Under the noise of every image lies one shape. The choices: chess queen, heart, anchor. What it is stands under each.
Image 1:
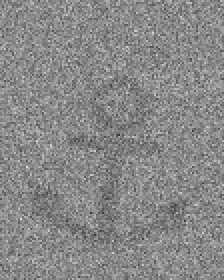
anchor
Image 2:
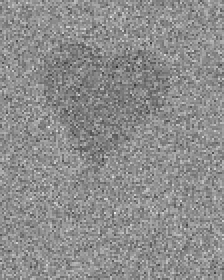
heart
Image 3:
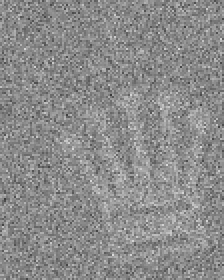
chess queen
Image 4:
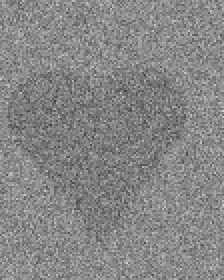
heart
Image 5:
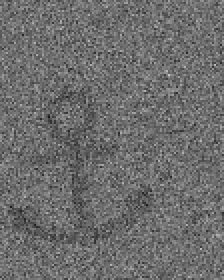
anchor
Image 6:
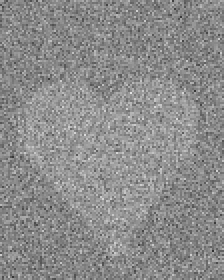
heart
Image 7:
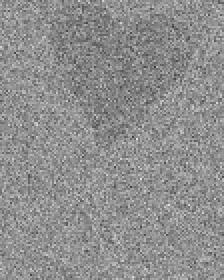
heart
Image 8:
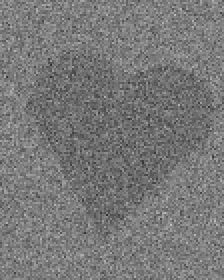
heart
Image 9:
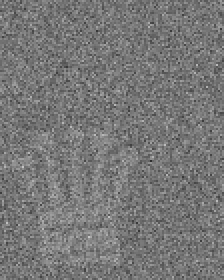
chess queen
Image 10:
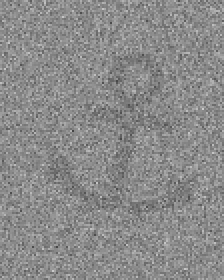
anchor
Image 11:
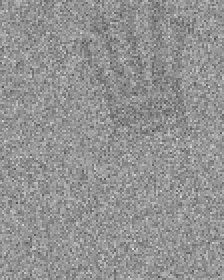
chess queen
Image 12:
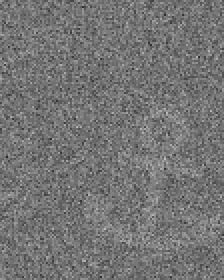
anchor
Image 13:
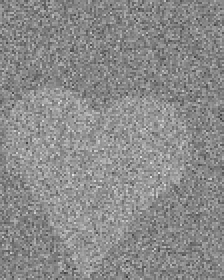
heart
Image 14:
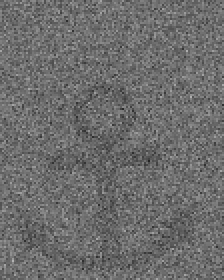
anchor
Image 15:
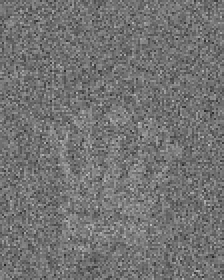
chess queen
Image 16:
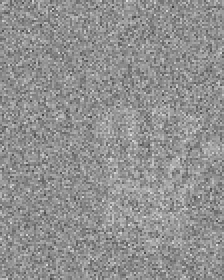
chess queen
